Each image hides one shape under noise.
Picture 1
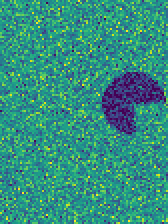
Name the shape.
disc with a wedge cut out
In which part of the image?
middle right
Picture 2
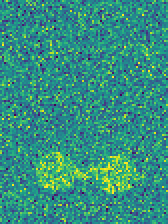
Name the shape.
dumbbell
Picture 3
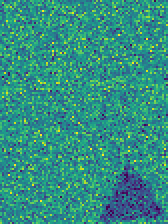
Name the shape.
triangle
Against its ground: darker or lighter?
darker
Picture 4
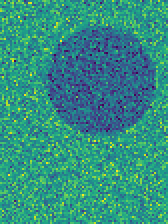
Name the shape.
disc
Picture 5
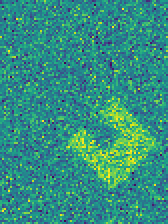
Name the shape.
square with a notch
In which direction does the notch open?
up and left
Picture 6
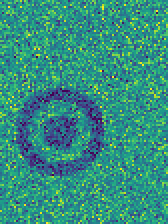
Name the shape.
bullseye
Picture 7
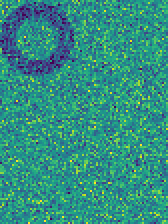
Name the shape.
ring
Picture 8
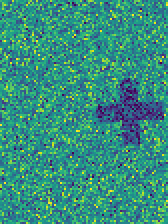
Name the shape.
cross
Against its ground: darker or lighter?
darker
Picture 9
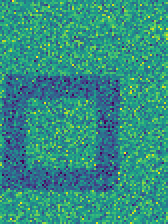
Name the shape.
square frame
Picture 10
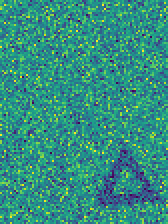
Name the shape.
triangle frame
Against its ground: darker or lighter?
darker
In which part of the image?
bottom right
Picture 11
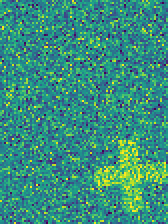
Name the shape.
cross
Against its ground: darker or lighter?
lighter
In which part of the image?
bottom right
